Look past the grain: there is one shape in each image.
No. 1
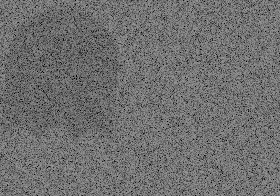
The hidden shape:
ghost
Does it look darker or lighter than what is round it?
darker
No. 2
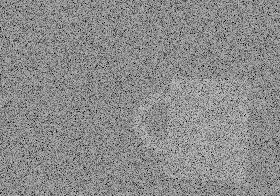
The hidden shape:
cup
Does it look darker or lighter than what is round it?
lighter
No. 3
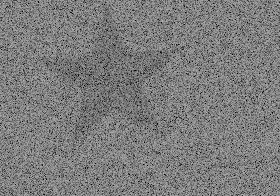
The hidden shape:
star
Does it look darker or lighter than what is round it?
darker
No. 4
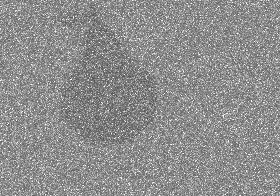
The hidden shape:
pear
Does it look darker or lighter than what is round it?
darker
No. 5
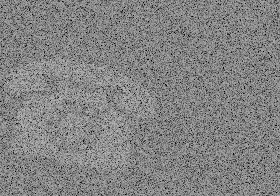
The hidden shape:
telephone
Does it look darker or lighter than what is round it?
lighter
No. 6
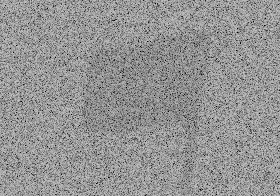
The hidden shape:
flag
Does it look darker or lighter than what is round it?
darker
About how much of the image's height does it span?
nearly all
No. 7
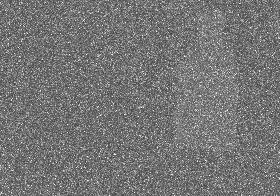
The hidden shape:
bottle
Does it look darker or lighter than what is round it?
lighter
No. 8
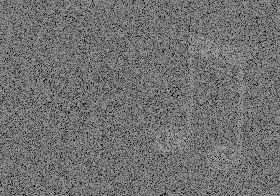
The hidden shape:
pair of musical notes
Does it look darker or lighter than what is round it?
lighter
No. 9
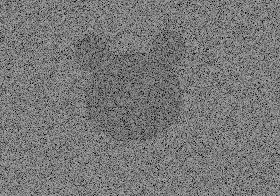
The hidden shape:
bear's head
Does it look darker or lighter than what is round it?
darker
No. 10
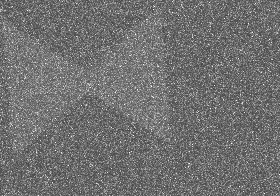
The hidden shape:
bow tie
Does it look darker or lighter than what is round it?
lighter
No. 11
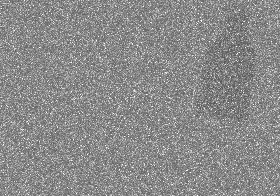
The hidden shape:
bottle
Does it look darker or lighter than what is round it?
darker
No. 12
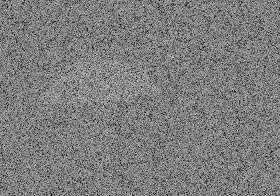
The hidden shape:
umbrella
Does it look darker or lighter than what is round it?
lighter
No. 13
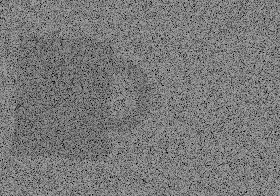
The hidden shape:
cup
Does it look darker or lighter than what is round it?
darker
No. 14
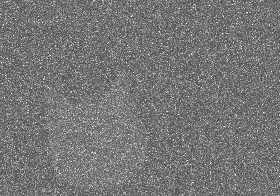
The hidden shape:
cat's head
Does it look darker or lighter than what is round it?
lighter
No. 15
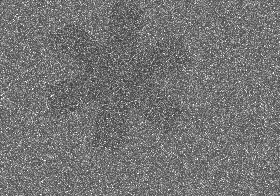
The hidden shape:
asterisk
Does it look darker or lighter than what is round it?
darker
